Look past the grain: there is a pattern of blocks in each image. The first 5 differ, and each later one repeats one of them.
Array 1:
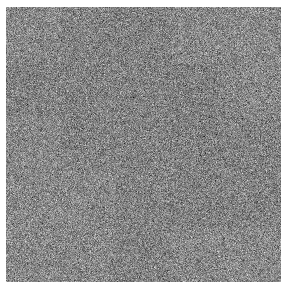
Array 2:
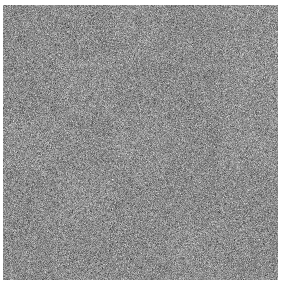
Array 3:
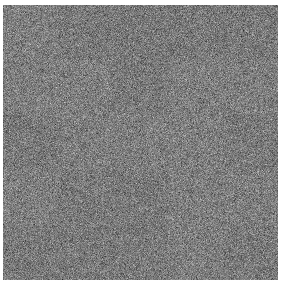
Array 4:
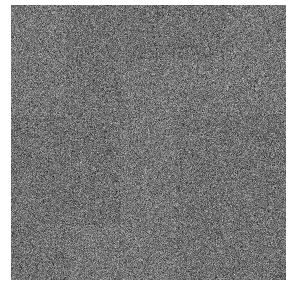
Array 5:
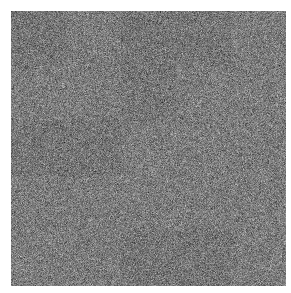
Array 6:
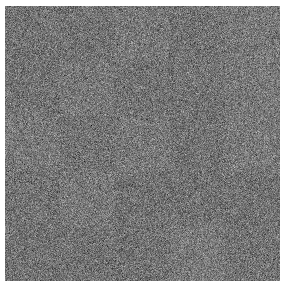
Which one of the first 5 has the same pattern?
2
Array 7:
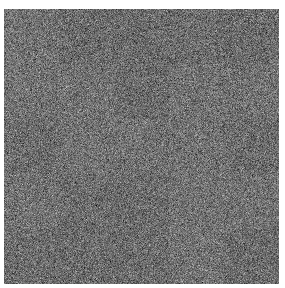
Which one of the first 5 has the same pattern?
3
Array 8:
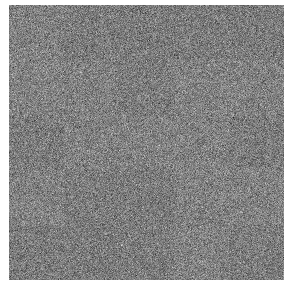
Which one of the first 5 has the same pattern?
3
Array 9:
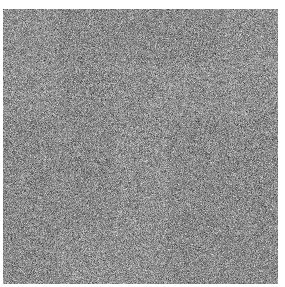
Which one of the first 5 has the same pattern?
4
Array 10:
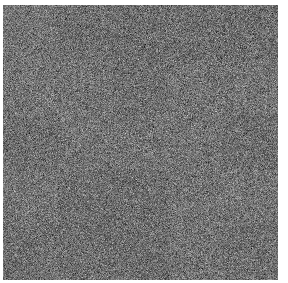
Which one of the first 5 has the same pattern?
3
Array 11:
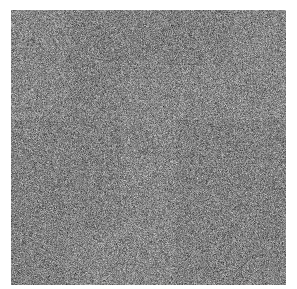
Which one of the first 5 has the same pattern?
4
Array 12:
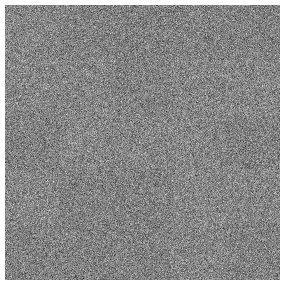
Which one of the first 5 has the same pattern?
3
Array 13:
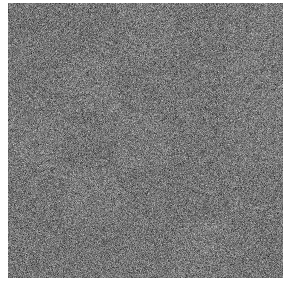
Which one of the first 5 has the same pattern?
2
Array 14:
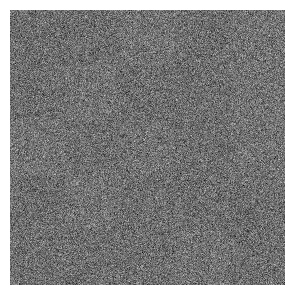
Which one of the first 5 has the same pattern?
2
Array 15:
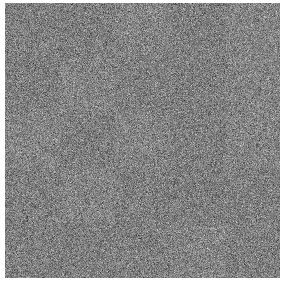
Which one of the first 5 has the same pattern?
2
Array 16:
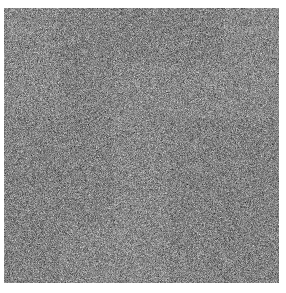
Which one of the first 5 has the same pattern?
4
